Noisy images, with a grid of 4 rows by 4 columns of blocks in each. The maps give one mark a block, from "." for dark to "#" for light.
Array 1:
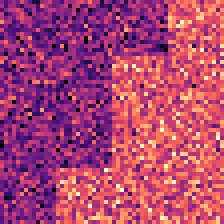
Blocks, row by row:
. . . #
. . # #
. . # #
. # # #
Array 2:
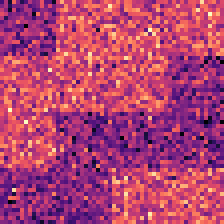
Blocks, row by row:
. # # #
# # # .
# . . .
. . # #
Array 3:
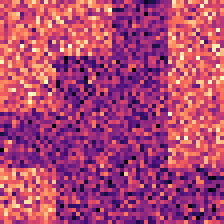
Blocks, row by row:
# # . #
# . . #
. . . #
# . . .
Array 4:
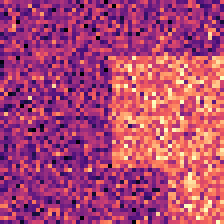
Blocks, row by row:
. . . .
. . # #
. . # #
. . . #
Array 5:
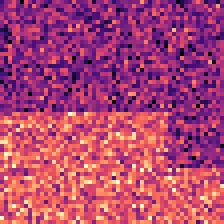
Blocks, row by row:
. . . .
. . . .
# # # .
# # # #
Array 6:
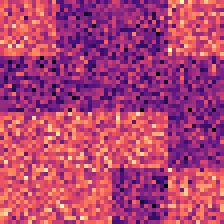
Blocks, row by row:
# . . #
. . . .
# # # .
# # . #
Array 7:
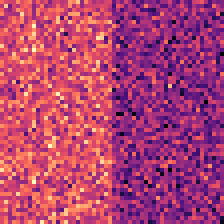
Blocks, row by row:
# # . .
# # . .
# # . .
# # . .
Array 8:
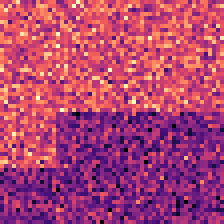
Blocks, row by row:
# # # #
# # # #
# . . .
. . . .
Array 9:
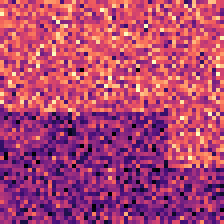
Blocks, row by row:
# # # #
# # # #
. . . #
. . . .
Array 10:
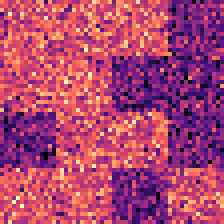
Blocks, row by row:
# # # .
# # . .
. # # .
# # . #
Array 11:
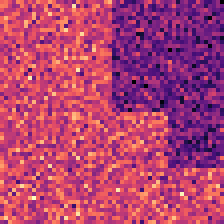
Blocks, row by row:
# # . .
# # . .
# # # .
# # # #
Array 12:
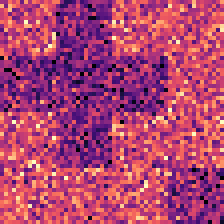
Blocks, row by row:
# . # #
. . . #
# . # #
# # # .
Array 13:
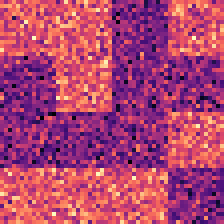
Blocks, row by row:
# # . #
. # . .
. . . #
# # # .
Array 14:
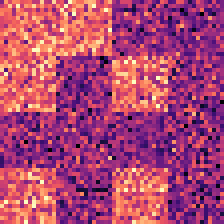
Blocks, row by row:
# # . .
# . # .
. . . .
# . # .
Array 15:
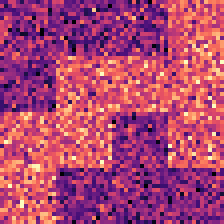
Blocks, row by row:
. . . #
. # # #
# # . #
# . . .
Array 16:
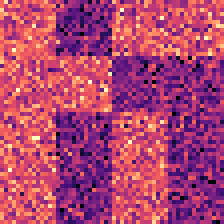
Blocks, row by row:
# . # #
# # . .
# . # .
# . # .
